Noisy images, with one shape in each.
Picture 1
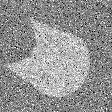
cat's head
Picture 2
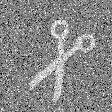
pair of scissors
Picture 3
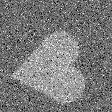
heart
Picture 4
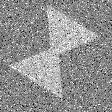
bow tie
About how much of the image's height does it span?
nearly all
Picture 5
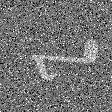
musical note
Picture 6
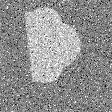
cloud
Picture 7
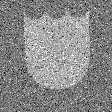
ghost
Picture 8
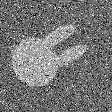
rabbit's head
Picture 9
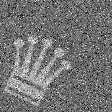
chess queen
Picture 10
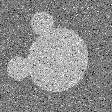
bear's head
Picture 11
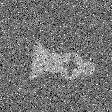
chess bishop
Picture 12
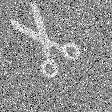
pair of scissors
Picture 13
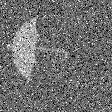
umbrella
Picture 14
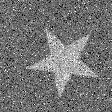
star
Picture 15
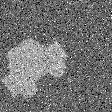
car
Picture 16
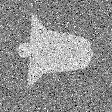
bell
